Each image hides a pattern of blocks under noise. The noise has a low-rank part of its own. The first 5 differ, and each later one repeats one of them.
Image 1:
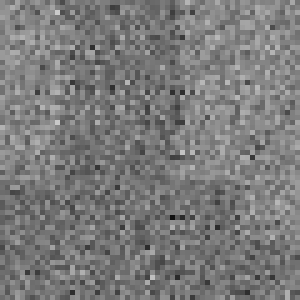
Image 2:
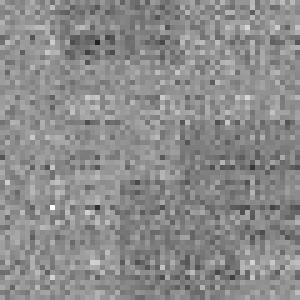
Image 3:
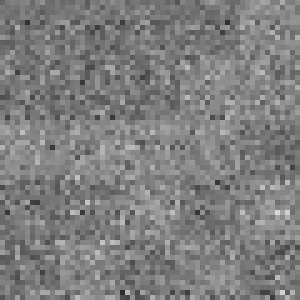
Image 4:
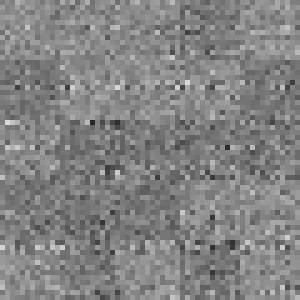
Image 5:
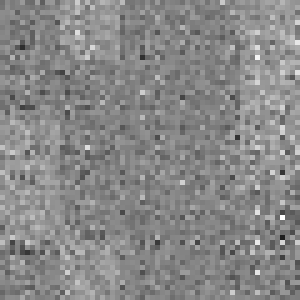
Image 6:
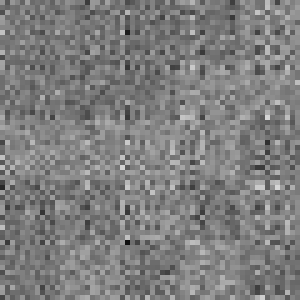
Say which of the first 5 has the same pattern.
3
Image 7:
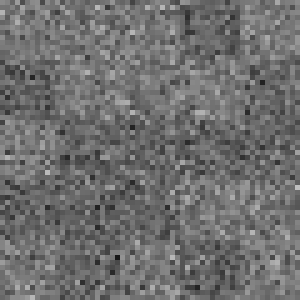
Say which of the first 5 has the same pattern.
4
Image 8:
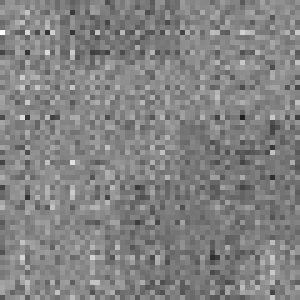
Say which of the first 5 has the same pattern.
2
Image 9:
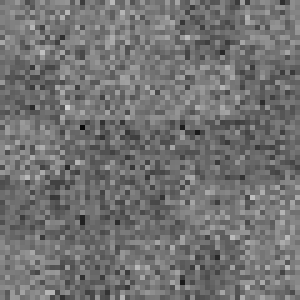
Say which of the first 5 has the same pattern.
4
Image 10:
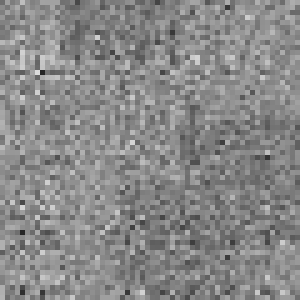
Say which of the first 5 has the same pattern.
2
